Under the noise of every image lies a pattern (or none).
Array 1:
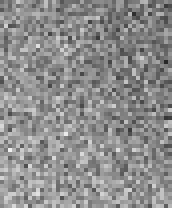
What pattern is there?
a smooth slope
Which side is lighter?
bottom left
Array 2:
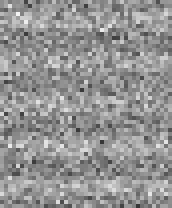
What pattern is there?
horizontal stripes
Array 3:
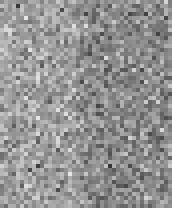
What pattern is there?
a sharp edge
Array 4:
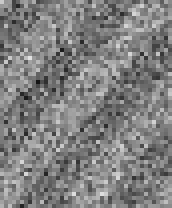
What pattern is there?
diagonal stripes
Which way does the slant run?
bottom left to top right
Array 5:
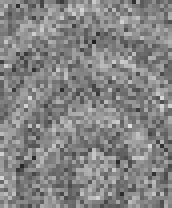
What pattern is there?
rings round one point
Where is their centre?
bottom middle
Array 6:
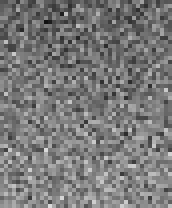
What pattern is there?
a smooth slope
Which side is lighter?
bottom
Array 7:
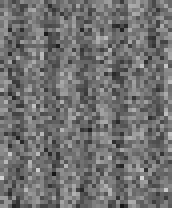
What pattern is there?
vertical stripes
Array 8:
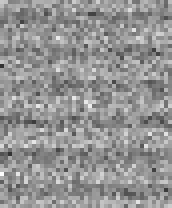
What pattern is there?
horizontal stripes
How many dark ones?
6
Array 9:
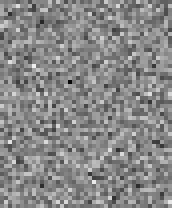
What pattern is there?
only noise
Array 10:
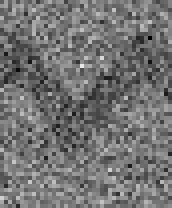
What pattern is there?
a wavy band
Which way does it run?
left to right
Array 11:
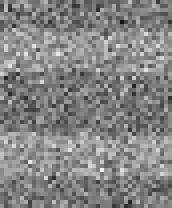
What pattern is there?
horizontal stripes
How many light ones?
2
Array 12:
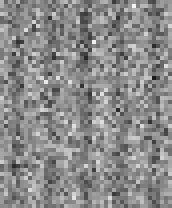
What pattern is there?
vertical stripes
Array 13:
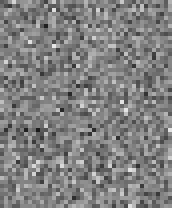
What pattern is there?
only noise
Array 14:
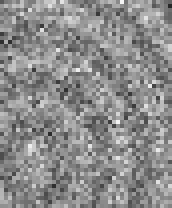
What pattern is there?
rings round one point
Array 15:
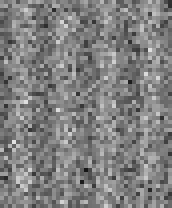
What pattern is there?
vertical stripes
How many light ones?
4
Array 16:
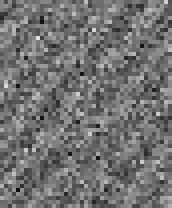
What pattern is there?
diagonal stripes
